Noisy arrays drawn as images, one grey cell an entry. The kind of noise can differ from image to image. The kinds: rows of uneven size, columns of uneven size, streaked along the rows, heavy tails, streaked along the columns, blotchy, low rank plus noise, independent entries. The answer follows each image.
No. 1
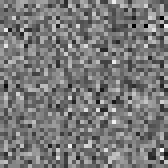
low rank plus noise
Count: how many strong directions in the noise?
three or four
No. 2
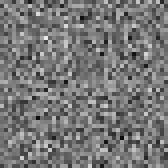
low rank plus noise
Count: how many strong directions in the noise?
five to eight
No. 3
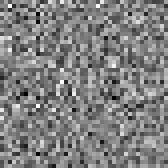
low rank plus noise
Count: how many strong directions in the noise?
three or four
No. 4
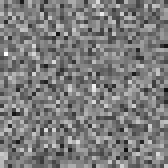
independent entries
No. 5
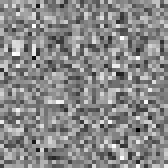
low rank plus noise
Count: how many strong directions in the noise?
two
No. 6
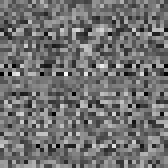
rows of uneven size
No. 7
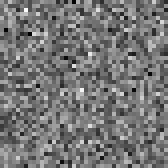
independent entries
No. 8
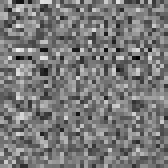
low rank plus noise
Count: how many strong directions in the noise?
one
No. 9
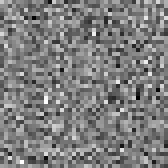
low rank plus noise
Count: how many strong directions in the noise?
five to eight
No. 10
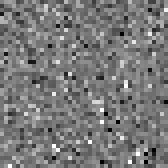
heavy tails
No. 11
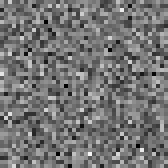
independent entries
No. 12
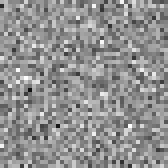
independent entries
